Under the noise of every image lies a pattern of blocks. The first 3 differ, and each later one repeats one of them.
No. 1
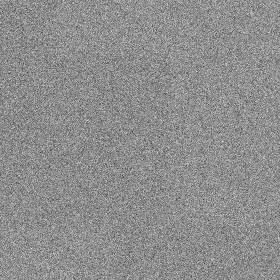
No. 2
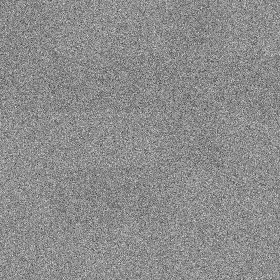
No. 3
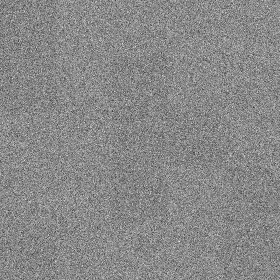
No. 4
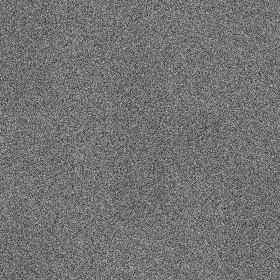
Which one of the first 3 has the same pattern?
3
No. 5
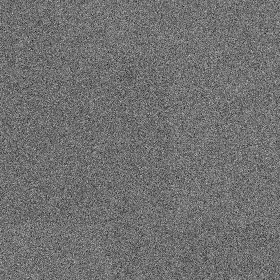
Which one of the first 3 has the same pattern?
1
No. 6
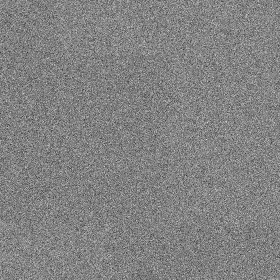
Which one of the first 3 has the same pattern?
1
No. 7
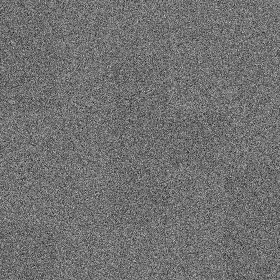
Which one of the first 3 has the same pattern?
3
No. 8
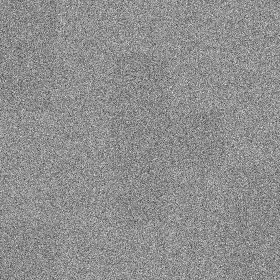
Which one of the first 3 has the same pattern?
3
